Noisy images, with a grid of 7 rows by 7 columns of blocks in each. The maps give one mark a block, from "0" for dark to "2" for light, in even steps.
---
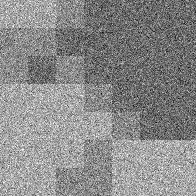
2 2 1 0 0 0 0
1 1 0 0 0 0 0
1 0 1 0 0 0 0
2 2 2 1 0 0 0
2 2 2 2 1 0 0
2 2 2 1 2 2 2
2 2 1 1 2 2 2
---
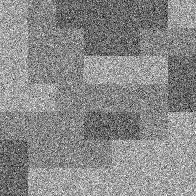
2 1 0 0 0 0 2
2 1 1 0 0 1 1
2 1 1 2 2 2 0
2 2 1 1 1 1 0
1 1 1 0 0 1 2
0 1 1 1 2 2 2
0 2 2 2 2 2 2
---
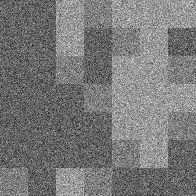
0 0 2 1 2 2 2
0 0 2 0 1 2 0
0 0 1 0 2 2 1
0 0 0 1 2 2 2
0 0 0 0 2 2 1
0 0 0 0 1 2 0
1 0 2 1 0 0 0
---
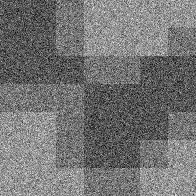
0 0 1 2 2 2 2
0 0 1 2 2 2 1
0 0 0 1 1 0 0
1 1 1 0 0 0 0
2 2 1 0 0 0 1
2 2 1 0 0 1 2
2 2 2 1 1 2 2
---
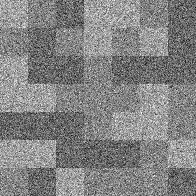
2 1 0 2 2 1 0
1 0 1 2 1 2 0
2 0 0 1 0 0 0
2 2 1 1 1 2 1
0 0 0 1 2 2 1
2 2 0 0 0 1 2
1 0 2 1 1 1 0
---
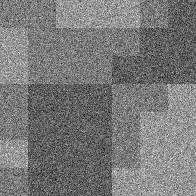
1 1 2 2 2 1 0
2 1 1 1 1 0 0
2 1 1 1 0 0 0
1 0 0 0 1 1 2
1 0 0 0 1 2 2
2 0 0 0 1 2 2
1 0 0 0 2 2 2
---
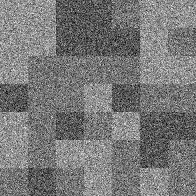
2 2 0 0 1 2 2
2 2 0 0 0 2 1
2 1 1 1 1 2 2
0 1 1 2 0 1 1
2 1 0 1 2 0 0
2 1 2 2 1 0 1
1 0 1 2 1 2 1
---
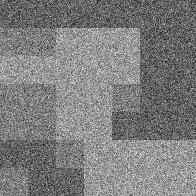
0 0 0 0 0 0 0
1 1 2 2 2 0 0
2 2 2 2 2 0 0
1 1 2 2 1 0 0
1 1 2 2 0 0 0
0 0 1 2 2 2 2
1 0 0 2 2 2 2
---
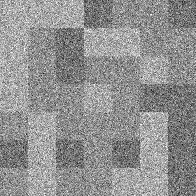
2 2 2 0 1 1 0
2 1 0 2 2 1 1
2 1 0 1 1 2 1
2 1 1 2 1 0 0
1 2 1 1 1 2 0
0 2 0 1 0 2 0
1 2 1 1 2 2 0
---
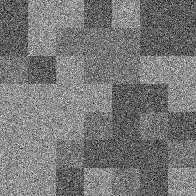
0 2 2 0 2 0 0
0 2 1 1 1 0 0
1 0 2 1 1 2 2
2 2 2 2 0 0 2
2 2 2 1 0 1 0
2 2 1 0 0 0 1
2 2 0 2 1 0 2
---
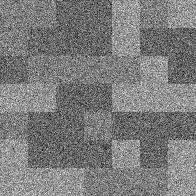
1 1 0 0 2 1 2
1 0 0 0 2 0 0
0 1 1 1 1 2 0
2 2 0 0 2 2 2
1 0 0 1 0 0 0
2 0 0 0 2 0 2
2 2 2 1 1 1 2
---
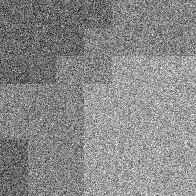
0 0 0 0 1 1 1
0 0 0 1 1 1 1
0 0 1 1 2 2 2
1 1 1 2 2 2 2
1 1 1 2 2 2 2
0 1 1 2 2 2 2
0 1 1 2 2 2 2
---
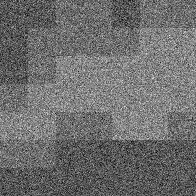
0 0 1 1 0 1 1
0 1 1 1 1 2 2
0 1 2 2 2 2 2
1 2 2 2 2 2 2
2 2 1 1 2 2 1
1 1 0 0 0 0 0
0 0 0 0 0 0 0
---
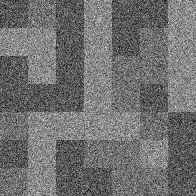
0 1 0 2 0 0 2
2 2 0 2 0 1 2
0 2 0 2 1 1 2
0 0 0 2 1 0 2
1 2 2 2 2 1 0
0 2 0 1 1 2 0
1 2 0 0 1 1 0
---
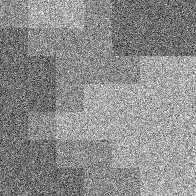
1 2 2 1 0 0 0
0 1 1 1 0 0 0
0 0 1 1 1 2 2
0 0 1 2 2 2 2
0 1 2 2 2 2 2
0 0 1 1 2 2 2
0 0 0 1 1 2 2
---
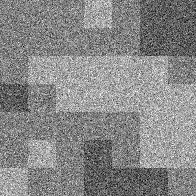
1 1 1 2 1 0 0
1 1 1 1 1 0 0
1 2 2 2 2 2 1
0 1 2 2 2 2 2
1 1 1 1 1 2 2
1 2 1 0 1 2 2
2 1 1 0 0 0 1
